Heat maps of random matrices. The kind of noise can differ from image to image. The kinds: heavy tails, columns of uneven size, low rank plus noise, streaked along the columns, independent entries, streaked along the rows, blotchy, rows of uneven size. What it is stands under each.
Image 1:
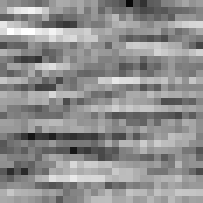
streaked along the rows
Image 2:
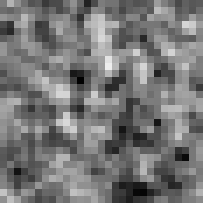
blotchy
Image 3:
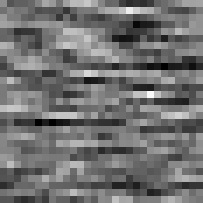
streaked along the rows
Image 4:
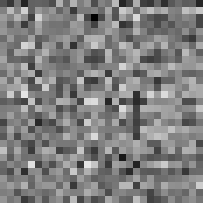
low rank plus noise
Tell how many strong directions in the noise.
two
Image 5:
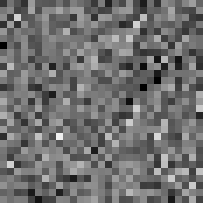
independent entries
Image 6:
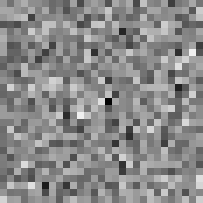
independent entries
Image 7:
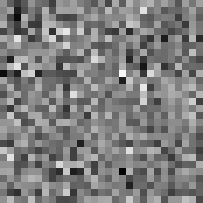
low rank plus noise
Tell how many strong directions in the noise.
five to eight
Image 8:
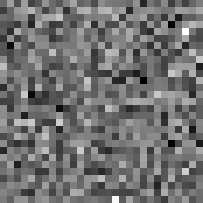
independent entries
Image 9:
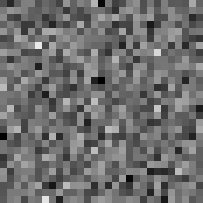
independent entries
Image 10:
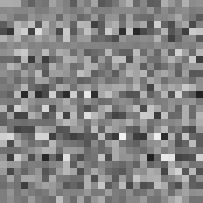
rows of uneven size
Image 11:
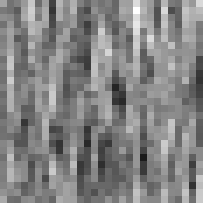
streaked along the columns
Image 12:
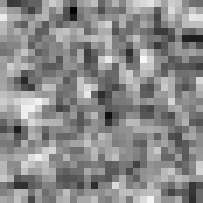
blotchy
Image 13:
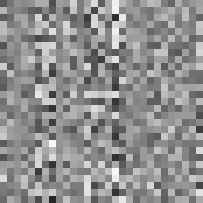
columns of uneven size
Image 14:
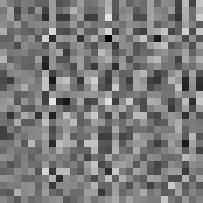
low rank plus noise
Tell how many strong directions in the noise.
one
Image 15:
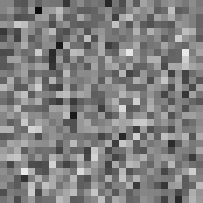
independent entries
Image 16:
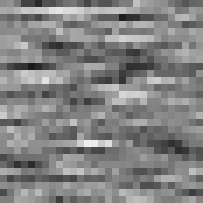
streaked along the rows
